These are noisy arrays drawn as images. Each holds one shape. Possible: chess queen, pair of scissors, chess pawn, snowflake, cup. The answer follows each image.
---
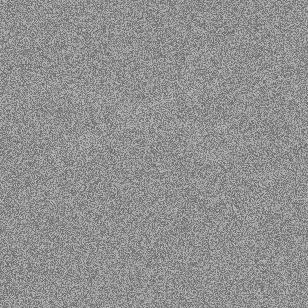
light pair of scissors
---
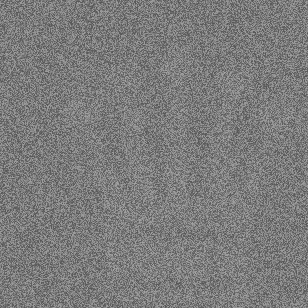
light chess queen
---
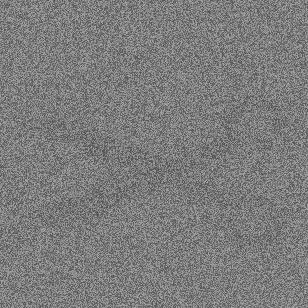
dark pair of scissors
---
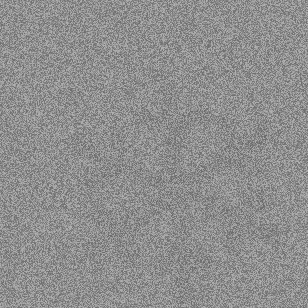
dark snowflake
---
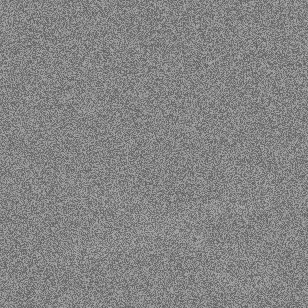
light pair of scissors
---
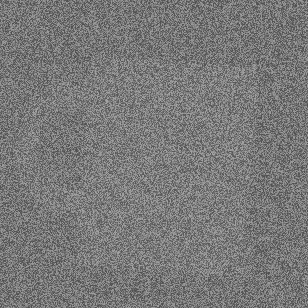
light cup
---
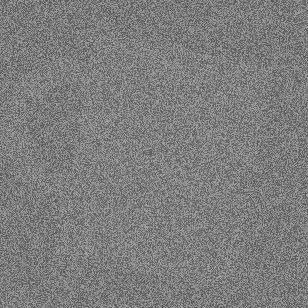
light cup
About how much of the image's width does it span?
nearly all
